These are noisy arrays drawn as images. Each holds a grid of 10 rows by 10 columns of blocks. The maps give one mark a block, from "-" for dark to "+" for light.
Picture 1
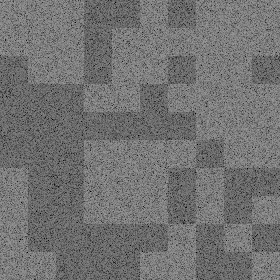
+++--+-+++
+++-++++++
-++-++-++-
---++-++++
-------+++
---++++-++
+--+++-+--
+--+++-+-+
+-----+-+-
++---++--+
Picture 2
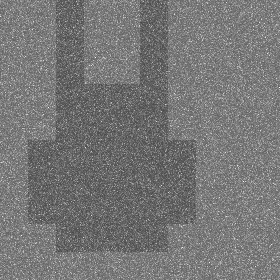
++-++-++++
++-++-++++
++-++-++++
++----++++
++----++++
+------+++
+------+++
+------+++
++----++++
++++++++++
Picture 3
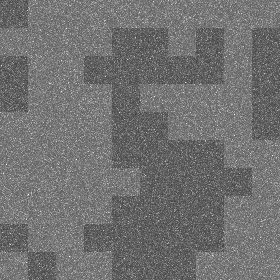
-+++++++++
++++--+-+-
-++-----+-
-+++-++++-
++++--+++-
++++----++
+++++----+
++++----++
-++-----++
+-++---+++
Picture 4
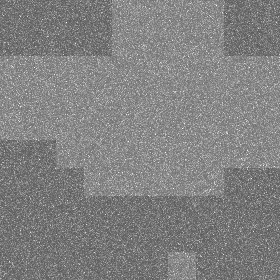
----++++--
----++++--
++++++++++
++++++++++
++++++++++
--++++++++
---+++++--
----------
----------
------+---
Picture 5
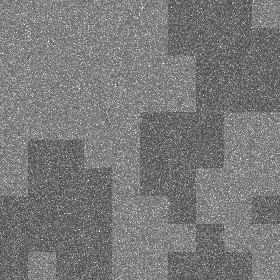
++++++---+
++++++----
+++++++---
+++++++---
+++++---++
+--++---++
+---+--+++
----++-++-
----+++-++
-+--++---+
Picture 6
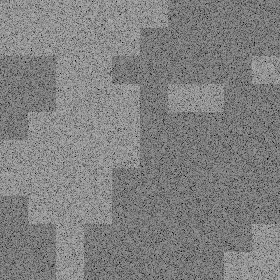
++++++----
+++++-----
--++-----+
--+++-++--
-++++-----
+++++-----
++++------
-+++------
--+------+
--+-----++
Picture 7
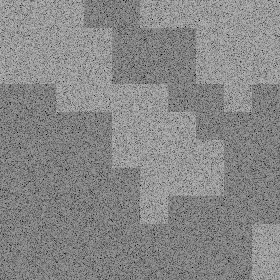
+++--+++++
++++---+++
++++---+++
--++++--+-
----+++---
----++++--
-----+++--
-----+----
---------+
---------+
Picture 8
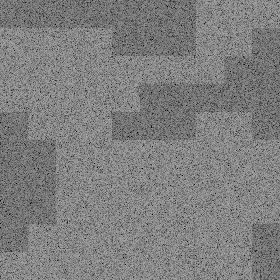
-------+++
++++---++-
++++++++--
+++++-----
-+++---++-
--++++++++
--++++++++
--++++++++
-++++++++-
+++++++++-
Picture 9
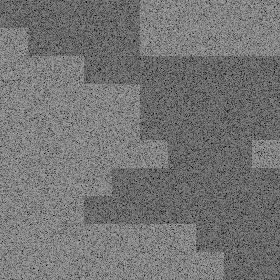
-----+++++
+----+++++
+++-------
+++++-----
+++++-----
++++++---+
++++------
+++-------
+++++++---
++++++++--
